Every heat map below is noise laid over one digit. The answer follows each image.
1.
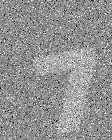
light 7
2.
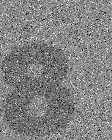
dark 8
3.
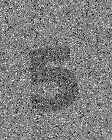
dark 5
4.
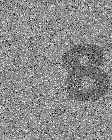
dark 8, middle right
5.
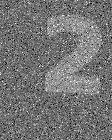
light 2
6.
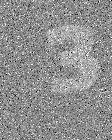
light 3
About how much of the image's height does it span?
half
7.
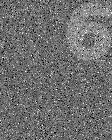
light 6, top right
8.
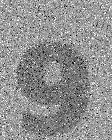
dark 9
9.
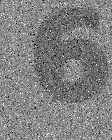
dark 6
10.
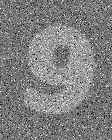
light 9
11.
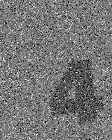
dark 4
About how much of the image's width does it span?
half
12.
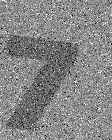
dark 7
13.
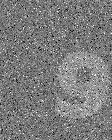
light 9
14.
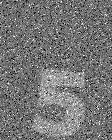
light 5
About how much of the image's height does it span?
half
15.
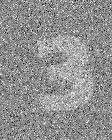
light 3
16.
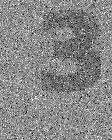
dark 3
